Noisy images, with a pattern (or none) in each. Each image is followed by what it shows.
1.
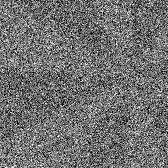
spokes from one point
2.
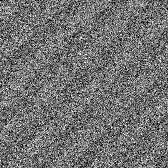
diagonal stripes
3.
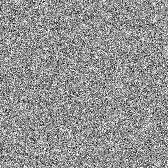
only noise
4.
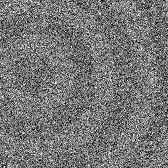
rings round one point
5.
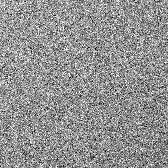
a smooth slope
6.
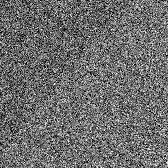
a sharp edge
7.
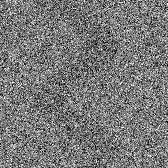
a wavy band
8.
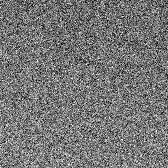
a smooth slope
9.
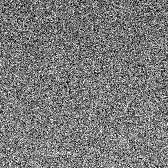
a smooth slope
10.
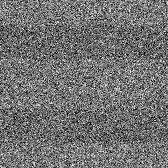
horizontal stripes
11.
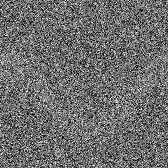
a wavy band
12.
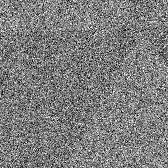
spokes from one point
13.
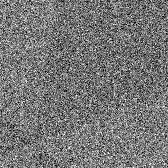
spokes from one point
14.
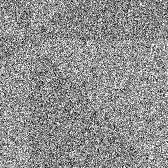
spokes from one point
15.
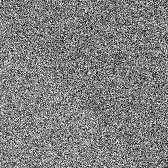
a sharp edge
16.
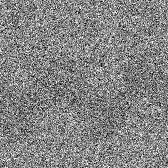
a wavy band
